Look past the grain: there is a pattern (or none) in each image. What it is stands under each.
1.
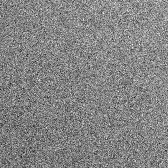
a smooth slope
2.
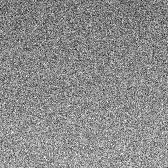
a smooth slope
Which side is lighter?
bottom
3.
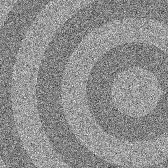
rings round one point
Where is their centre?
middle right
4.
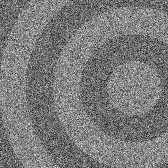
rings round one point
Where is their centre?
middle right
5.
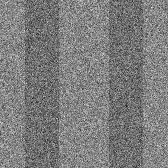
vertical stripes
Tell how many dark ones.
2
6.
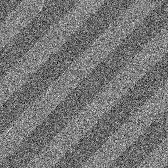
diagonal stripes
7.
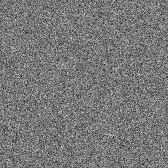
only noise
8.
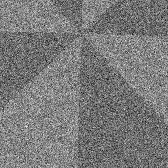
spokes from one point
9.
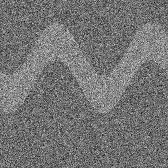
a wavy band
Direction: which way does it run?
left to right
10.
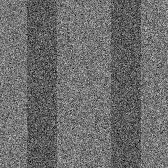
vertical stripes
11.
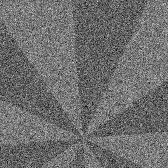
spokes from one point
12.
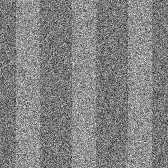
vertical stripes
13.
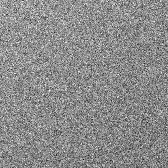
a smooth slope
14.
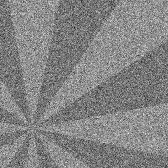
spokes from one point
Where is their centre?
bottom left
